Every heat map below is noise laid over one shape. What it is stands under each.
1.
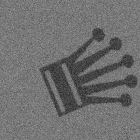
chess queen
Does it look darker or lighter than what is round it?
darker
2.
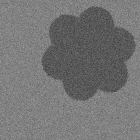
flower
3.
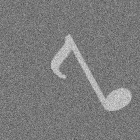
musical note
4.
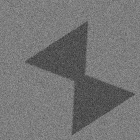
bow tie
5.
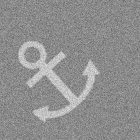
anchor
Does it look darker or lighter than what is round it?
lighter
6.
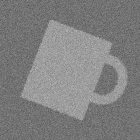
cup
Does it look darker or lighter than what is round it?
lighter
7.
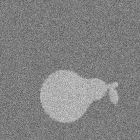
pear
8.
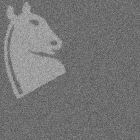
chess knight
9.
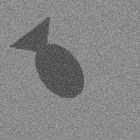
fish
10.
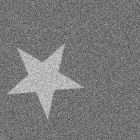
star
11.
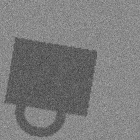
cup
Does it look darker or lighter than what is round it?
darker
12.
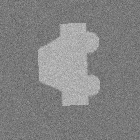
car
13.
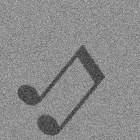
pair of musical notes
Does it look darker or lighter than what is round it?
darker
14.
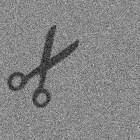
pair of scissors
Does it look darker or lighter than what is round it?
darker
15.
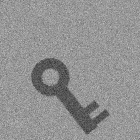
key
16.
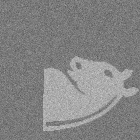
chess knight
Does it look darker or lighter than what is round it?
lighter
